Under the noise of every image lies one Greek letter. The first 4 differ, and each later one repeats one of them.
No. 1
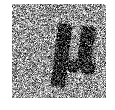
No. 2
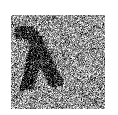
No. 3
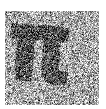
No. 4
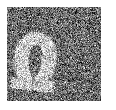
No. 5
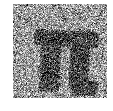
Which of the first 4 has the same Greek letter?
3
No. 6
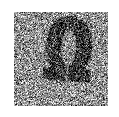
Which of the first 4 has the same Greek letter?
4
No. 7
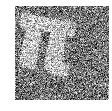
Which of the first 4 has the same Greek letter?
3
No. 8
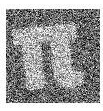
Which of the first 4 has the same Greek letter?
3
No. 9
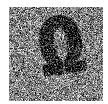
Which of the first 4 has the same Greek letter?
4
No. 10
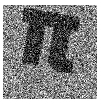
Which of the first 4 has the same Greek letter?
3
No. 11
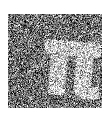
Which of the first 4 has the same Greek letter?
3
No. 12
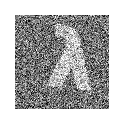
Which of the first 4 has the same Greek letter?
2
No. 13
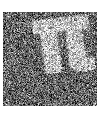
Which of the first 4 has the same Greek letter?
3
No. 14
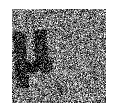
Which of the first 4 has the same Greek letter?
1
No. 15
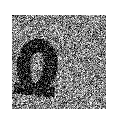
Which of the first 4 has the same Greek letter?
4
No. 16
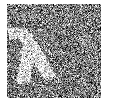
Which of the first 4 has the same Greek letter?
2
